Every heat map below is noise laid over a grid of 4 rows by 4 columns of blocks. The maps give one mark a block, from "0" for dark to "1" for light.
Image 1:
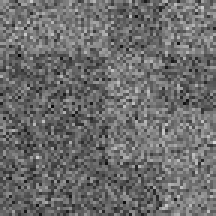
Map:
1101
0010
0011
0001
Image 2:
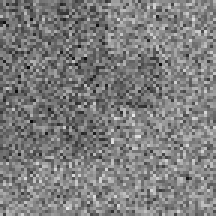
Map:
0011
0001
0011
1111
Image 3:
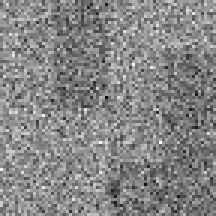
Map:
1011
1010
1110
1100
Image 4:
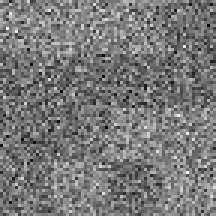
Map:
1110
0000
0011
0101
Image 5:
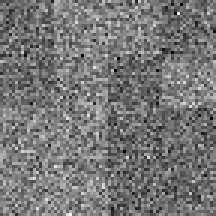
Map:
0110
0101
1100
1100
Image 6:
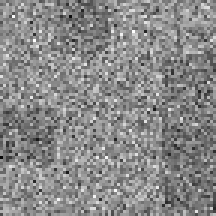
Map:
1011
1110
0110
1110
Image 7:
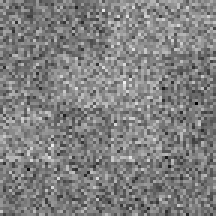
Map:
0011
0110
1010
0000
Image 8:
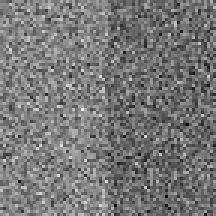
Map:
1100
1100
1100
1100
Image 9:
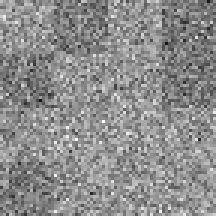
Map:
1010
0110
1111
0111
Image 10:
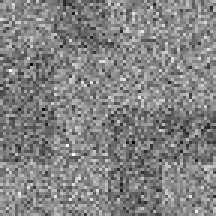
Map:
1011
0111
0100
1101
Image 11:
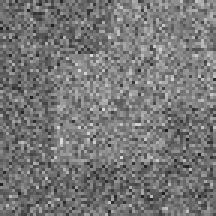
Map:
0011
0111
0110
0000
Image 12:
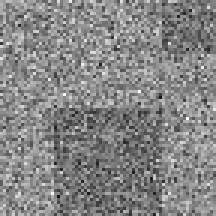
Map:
1110
1111
1001
1001
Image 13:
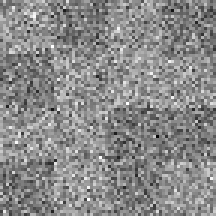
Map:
1010
0111
1100
0101
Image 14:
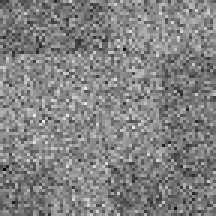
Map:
0011
1110
1110
0100
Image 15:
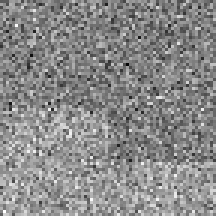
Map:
0000
0000
1100
1111
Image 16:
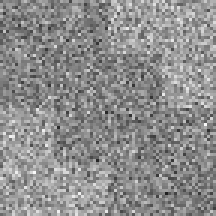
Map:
0011
0001
1000
1100
